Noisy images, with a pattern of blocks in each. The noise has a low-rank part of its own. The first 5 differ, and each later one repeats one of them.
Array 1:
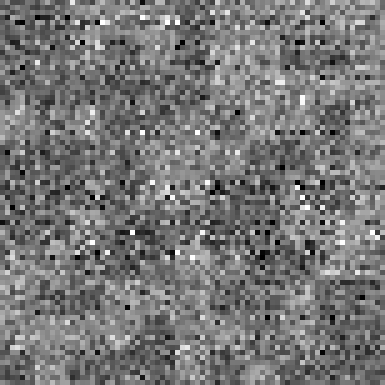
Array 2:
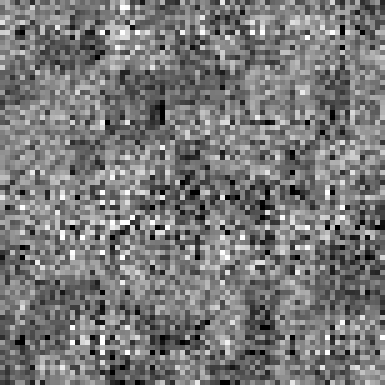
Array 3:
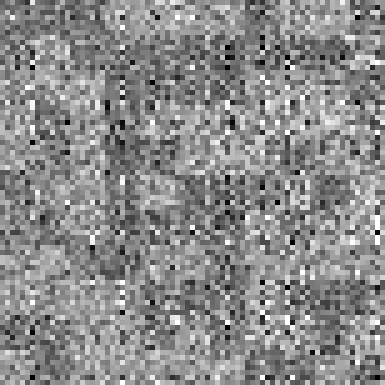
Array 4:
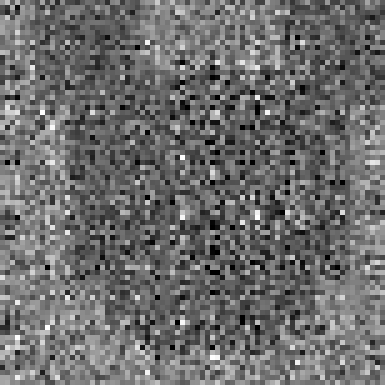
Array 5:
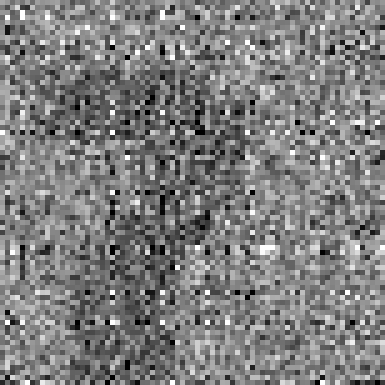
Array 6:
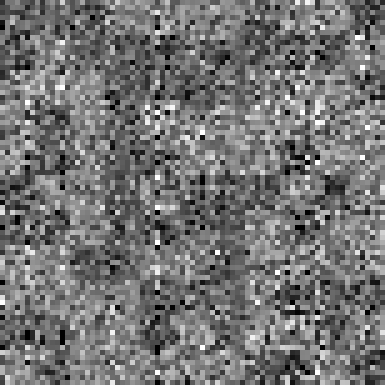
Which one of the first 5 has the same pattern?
3
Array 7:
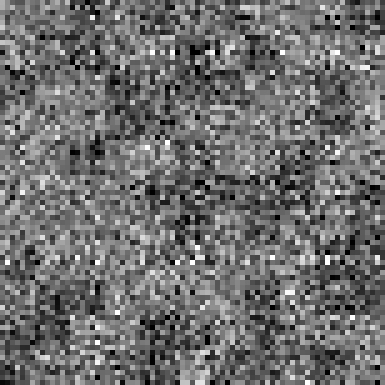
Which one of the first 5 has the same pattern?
2
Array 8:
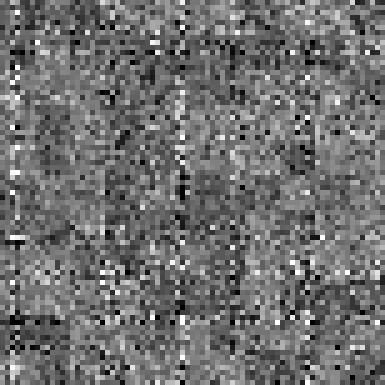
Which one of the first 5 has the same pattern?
3
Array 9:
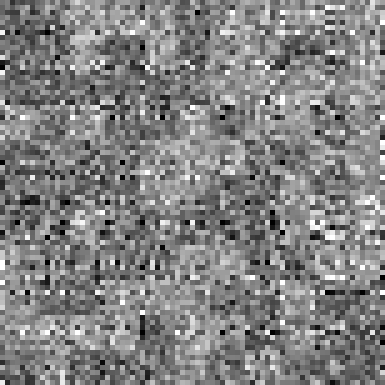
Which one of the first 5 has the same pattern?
1
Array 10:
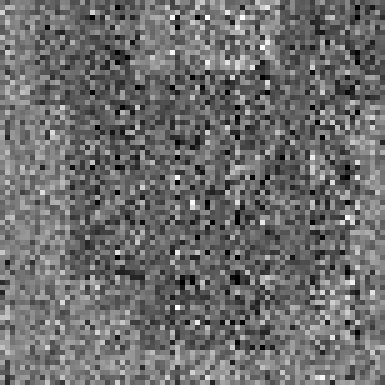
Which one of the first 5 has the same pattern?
4
